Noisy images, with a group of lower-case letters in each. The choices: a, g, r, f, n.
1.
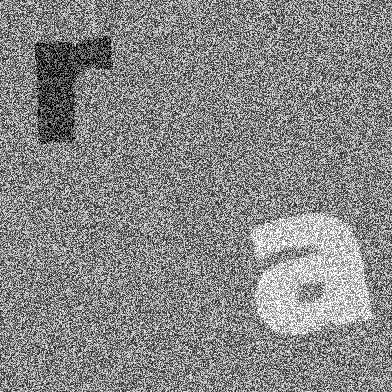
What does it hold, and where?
top left: dark r; bottom right: light a
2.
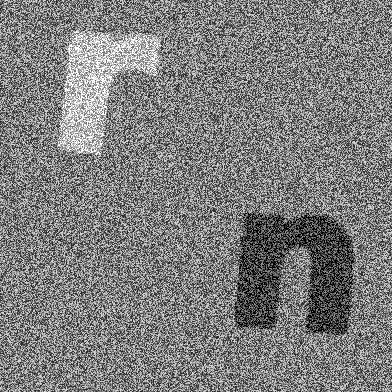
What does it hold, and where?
top left: light r; bottom right: dark n
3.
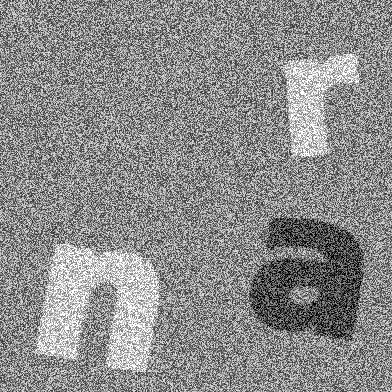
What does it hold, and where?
top right: light r; bottom left: light n; bottom right: dark a
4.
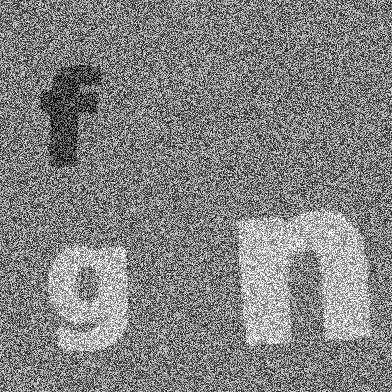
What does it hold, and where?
top left: dark f; bottom left: light g; bottom right: light n
